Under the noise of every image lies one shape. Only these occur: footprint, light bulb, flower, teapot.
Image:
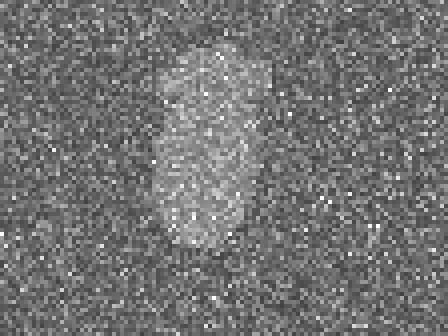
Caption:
light footprint
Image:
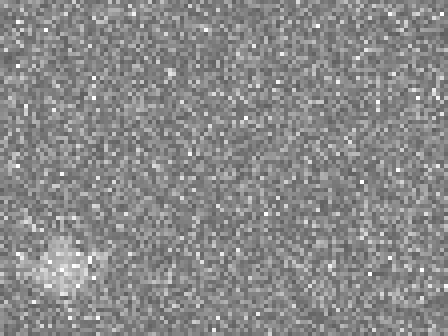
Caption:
light teapot, bottom left
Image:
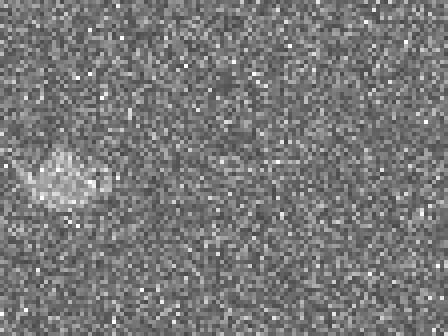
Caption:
light teapot, middle left
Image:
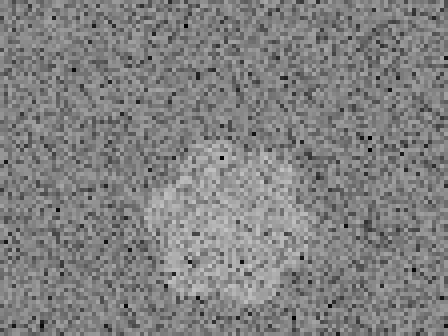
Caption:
light flower
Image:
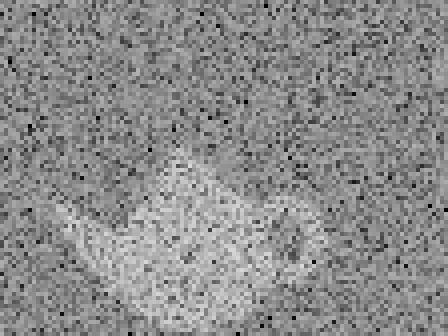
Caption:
light teapot
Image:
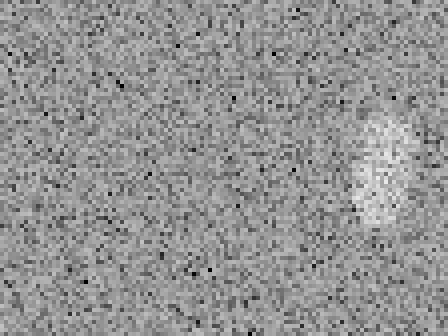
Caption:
light footprint, middle right
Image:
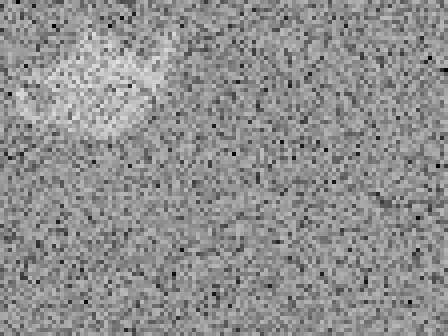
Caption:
light teapot, top left
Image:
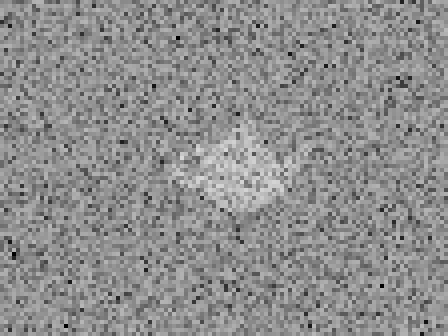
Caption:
light teapot, centre
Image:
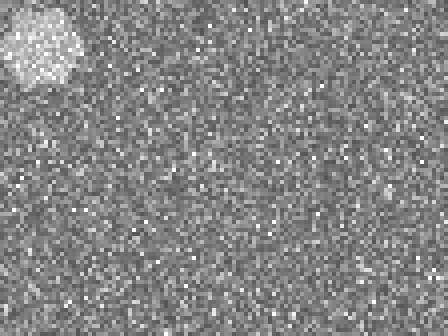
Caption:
light flower, top left
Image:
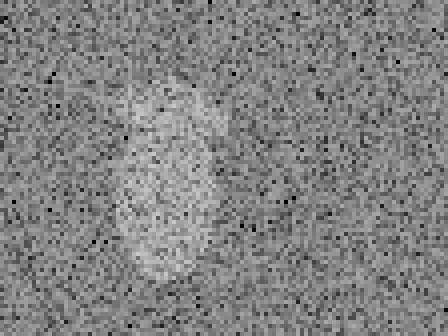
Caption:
light footprint
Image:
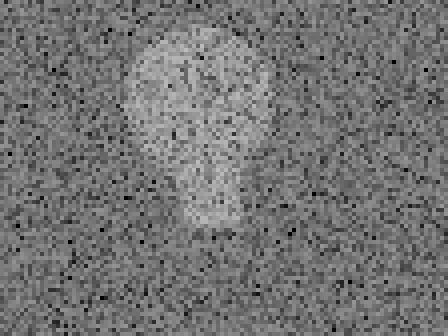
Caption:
light light bulb
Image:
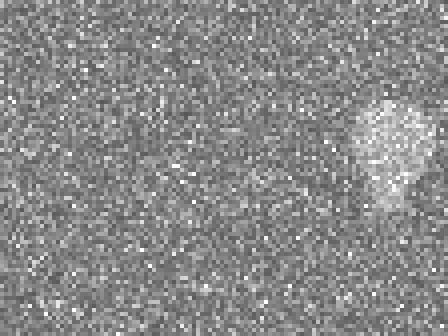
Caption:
light light bulb, middle right
